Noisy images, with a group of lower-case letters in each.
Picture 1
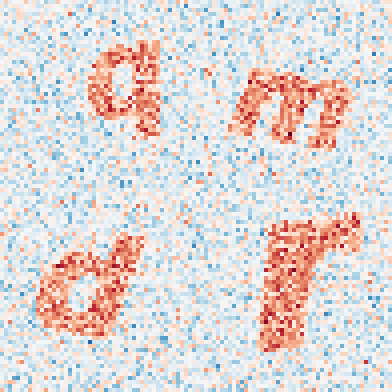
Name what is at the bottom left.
d
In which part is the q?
top left
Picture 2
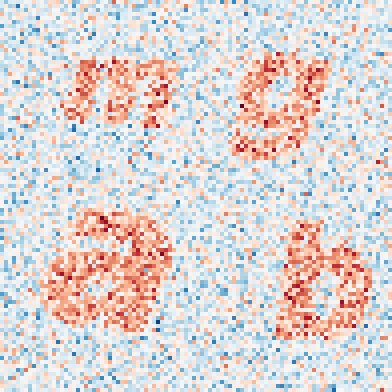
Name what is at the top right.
g
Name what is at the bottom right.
b
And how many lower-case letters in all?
4
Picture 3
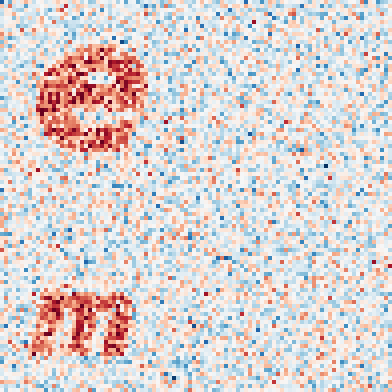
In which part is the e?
top left
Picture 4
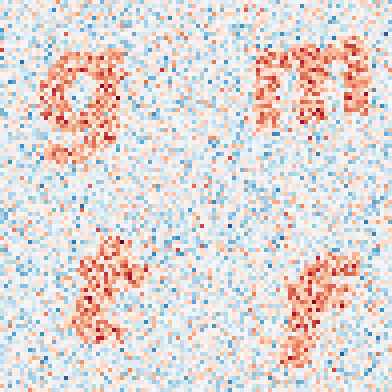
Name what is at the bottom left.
t
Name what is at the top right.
m
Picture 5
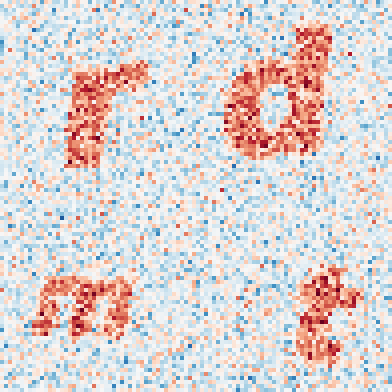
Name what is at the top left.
r
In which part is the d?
top right
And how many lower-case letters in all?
4
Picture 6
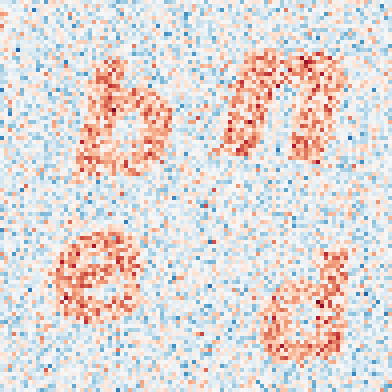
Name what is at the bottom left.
e
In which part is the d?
bottom right
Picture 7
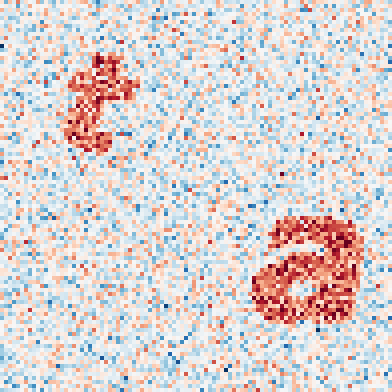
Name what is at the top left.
t
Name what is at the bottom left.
nothing
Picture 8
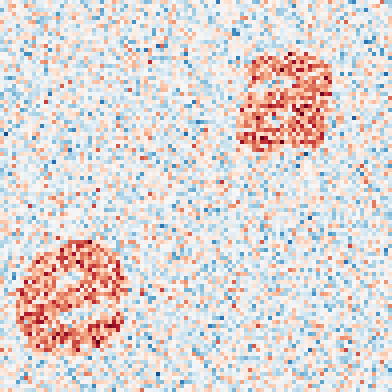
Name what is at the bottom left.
e
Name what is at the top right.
a
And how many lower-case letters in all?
2
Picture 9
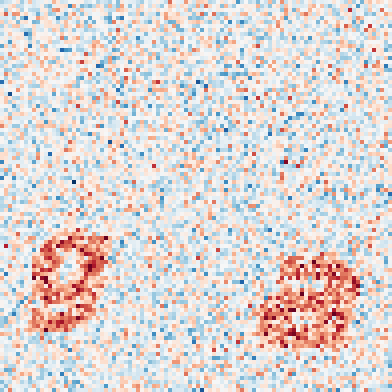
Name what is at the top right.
nothing
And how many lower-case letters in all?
2
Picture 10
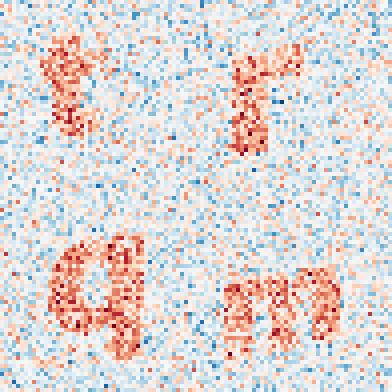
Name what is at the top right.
r
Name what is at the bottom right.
m
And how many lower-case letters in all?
4
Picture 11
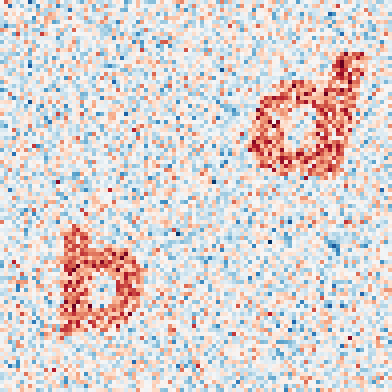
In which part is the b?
bottom left
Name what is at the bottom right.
nothing
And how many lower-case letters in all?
2
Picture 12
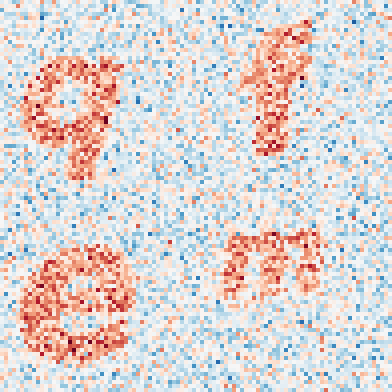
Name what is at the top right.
f
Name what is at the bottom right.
m
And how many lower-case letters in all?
4
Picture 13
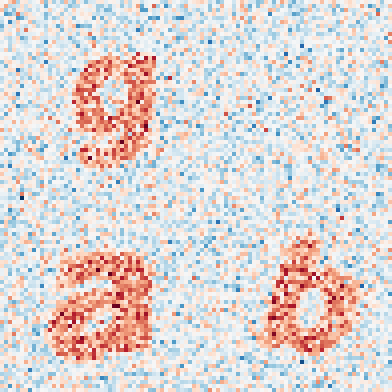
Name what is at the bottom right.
b
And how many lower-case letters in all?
3
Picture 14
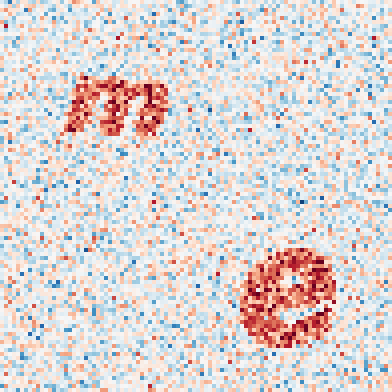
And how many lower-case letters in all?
2
